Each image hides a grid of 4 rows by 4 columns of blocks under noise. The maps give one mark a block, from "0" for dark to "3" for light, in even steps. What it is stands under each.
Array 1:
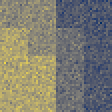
2 2 0 0
3 2 1 0
3 3 1 0
3 3 1 0
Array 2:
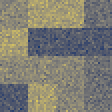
2 3 3 1
3 0 0 0
2 2 2 1
0 3 2 1
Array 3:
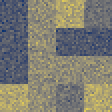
0 2 3 1
0 2 0 0
0 2 2 2
3 2 1 3
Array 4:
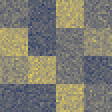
1 0 3 1
3 0 1 2
2 3 1 0
0 0 3 1
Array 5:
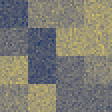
0 2 2 3
1 0 3 3
3 0 1 2
2 3 1 1
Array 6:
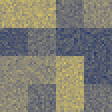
3 3 1 2
0 1 0 0
2 2 3 0
2 1 3 1
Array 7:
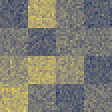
0 3 1 0
1 0 1 1
2 3 2 0
3 1 0 1
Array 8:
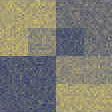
3 3 1 1
3 2 0 1
0 0 2 2
0 0 3 3
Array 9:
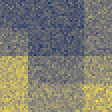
0 0 0 1
1 0 0 1
3 1 1 2
3 2 2 3
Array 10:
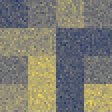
0 1 2 1
2 2 0 0
1 3 0 1
2 3 0 3
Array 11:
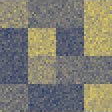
2 1 1 3
0 3 0 3
0 2 1 1
1 0 0 3
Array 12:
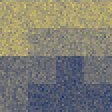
3 3 3 3
3 2 2 2
1 1 0 1
1 0 0 0
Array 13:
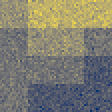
2 3 3 3
1 2 2 1
1 1 1 0
1 0 0 0
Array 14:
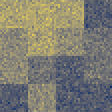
3 3 3 0
2 3 2 1
2 1 0 1
0 2 0 0
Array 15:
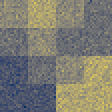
2 3 2 1
1 2 1 1
0 1 2 3
0 0 3 3
